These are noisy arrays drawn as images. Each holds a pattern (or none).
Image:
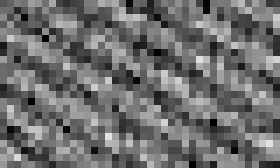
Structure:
diagonal stripes
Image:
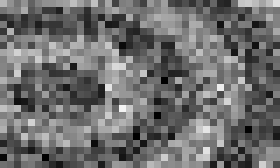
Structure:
rings round one point
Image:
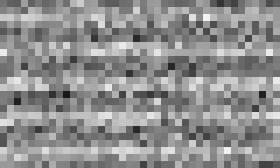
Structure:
horizontal stripes
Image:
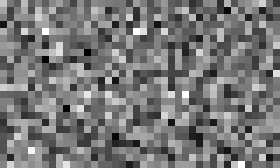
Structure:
only noise
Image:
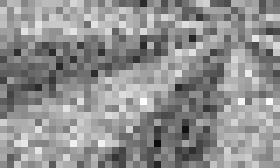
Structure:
spokes from one point
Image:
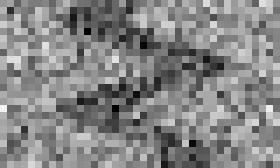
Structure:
a wavy band
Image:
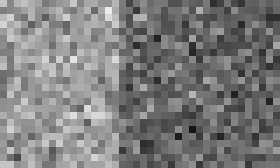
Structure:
a sharp edge
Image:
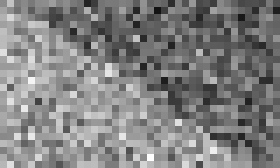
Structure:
a sharp edge
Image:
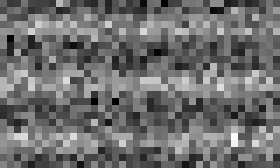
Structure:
horizontal stripes
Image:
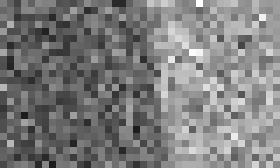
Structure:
a sharp edge
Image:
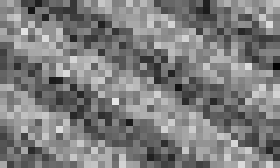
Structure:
diagonal stripes
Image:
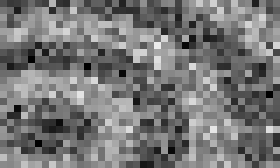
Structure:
rings round one point
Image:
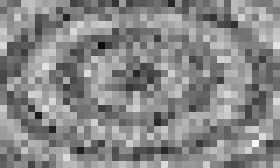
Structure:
rings round one point
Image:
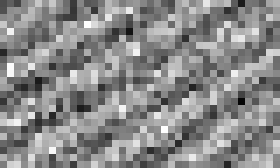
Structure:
diagonal stripes
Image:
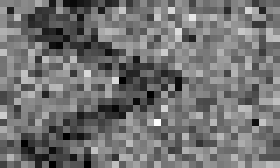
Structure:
a wavy band
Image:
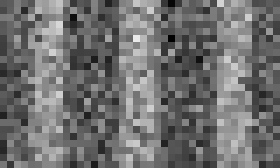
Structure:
vertical stripes
